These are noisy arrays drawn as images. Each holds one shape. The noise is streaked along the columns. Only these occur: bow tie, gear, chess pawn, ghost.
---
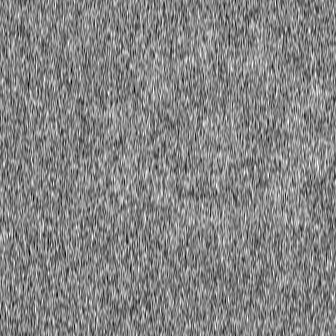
light gear
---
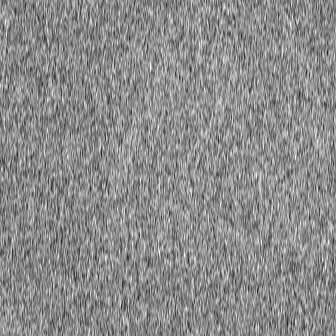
light ghost
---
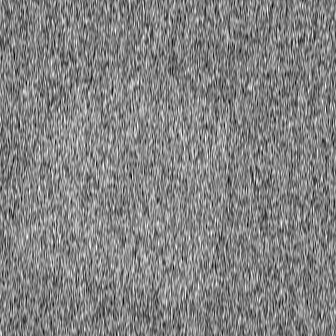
light ghost
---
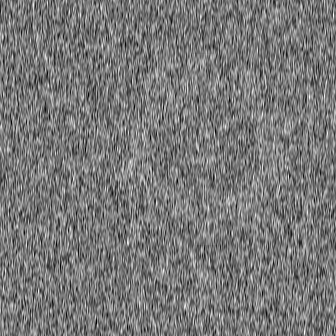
light gear
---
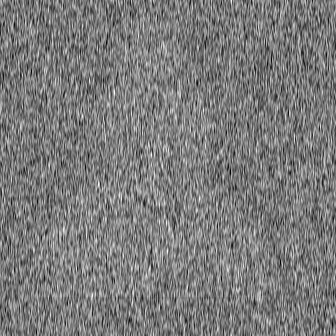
light chess pawn
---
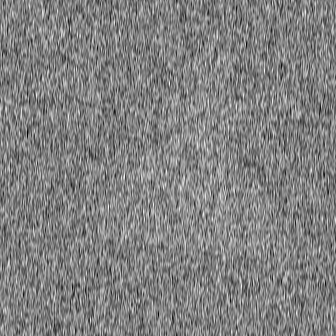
light chess pawn
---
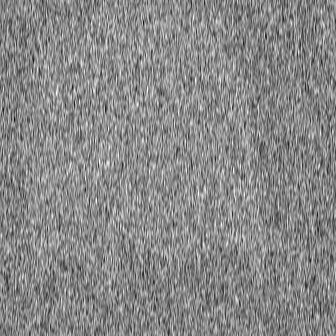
light ghost
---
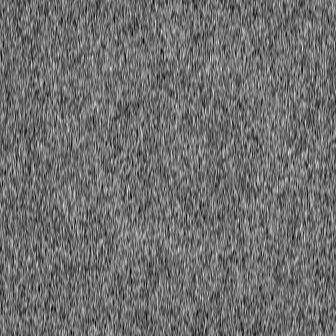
light gear
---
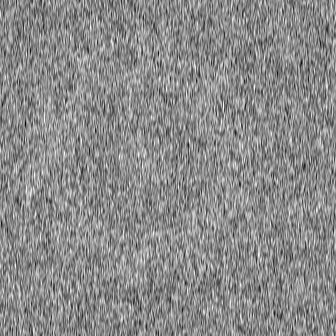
light gear
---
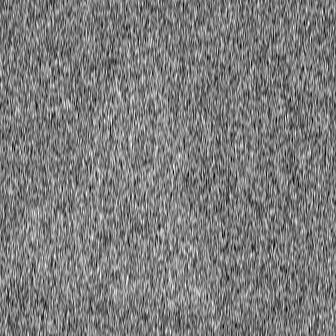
light chess pawn
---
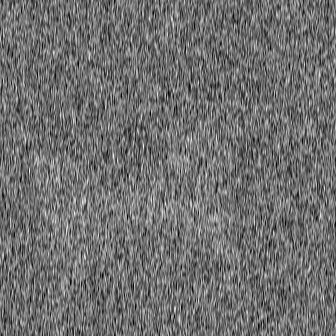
light bow tie
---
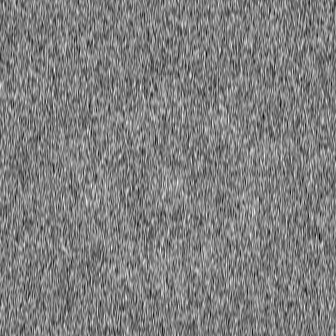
light gear
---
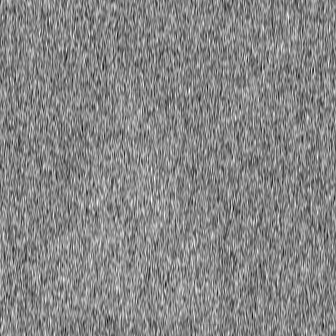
light chess pawn
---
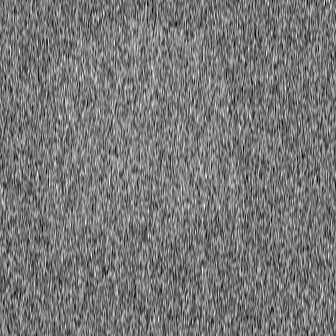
light ghost
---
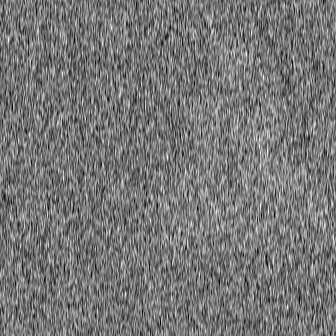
light chess pawn
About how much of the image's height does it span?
two thirds
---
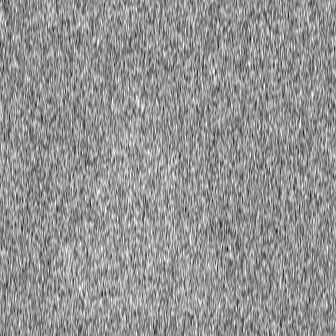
light chess pawn
